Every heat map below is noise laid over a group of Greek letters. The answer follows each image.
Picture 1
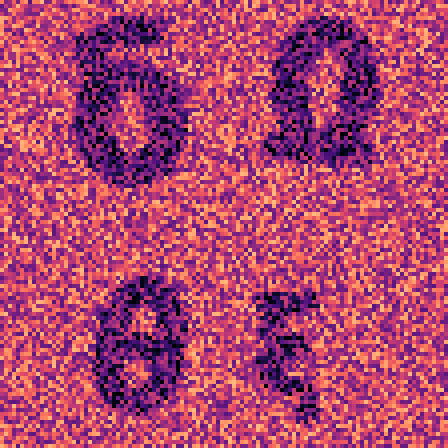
top left: delta; top right: omega; bottom left: theta; bottom right: xi
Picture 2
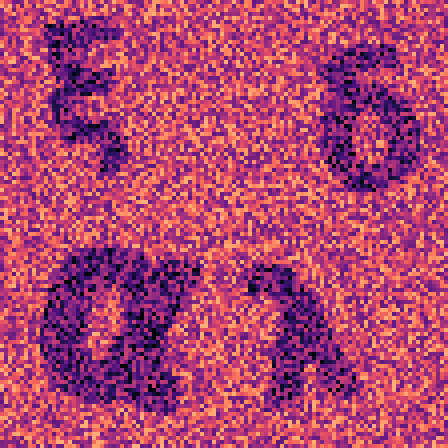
top left: xi; top right: delta; bottom left: alpha; bottom right: lambda
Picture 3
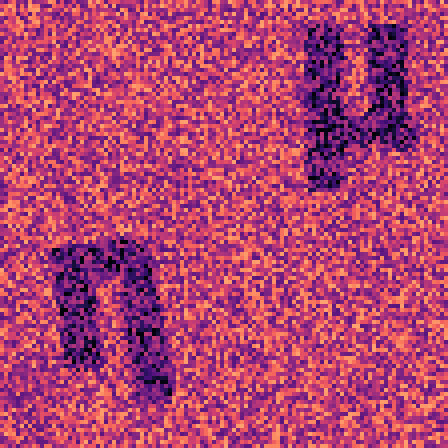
top right: mu; bottom left: eta
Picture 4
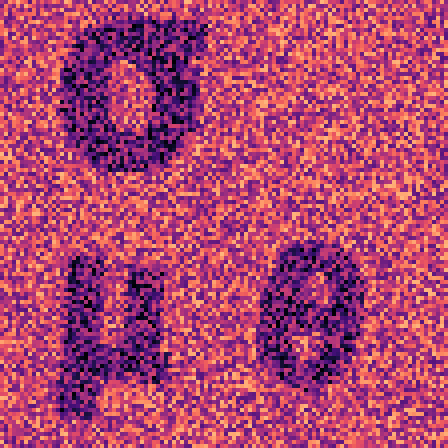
top left: sigma; bottom left: mu; bottom right: theta
